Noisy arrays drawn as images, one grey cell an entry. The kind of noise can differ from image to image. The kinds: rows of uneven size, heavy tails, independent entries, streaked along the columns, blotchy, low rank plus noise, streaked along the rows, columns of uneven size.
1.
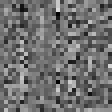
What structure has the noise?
columns of uneven size
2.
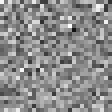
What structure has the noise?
low rank plus noise
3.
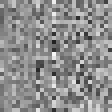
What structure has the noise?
columns of uneven size
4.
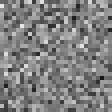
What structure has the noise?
independent entries
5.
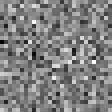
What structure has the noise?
low rank plus noise
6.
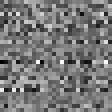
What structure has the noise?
rows of uneven size
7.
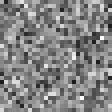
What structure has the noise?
independent entries
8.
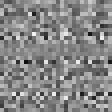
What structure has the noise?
rows of uneven size
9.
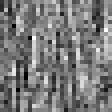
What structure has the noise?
streaked along the columns
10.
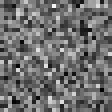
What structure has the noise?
independent entries
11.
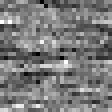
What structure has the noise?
streaked along the rows
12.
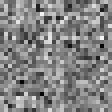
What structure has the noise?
low rank plus noise
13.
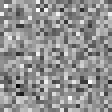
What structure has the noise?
low rank plus noise
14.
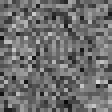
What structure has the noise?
low rank plus noise
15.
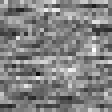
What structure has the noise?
streaked along the rows
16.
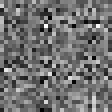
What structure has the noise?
low rank plus noise
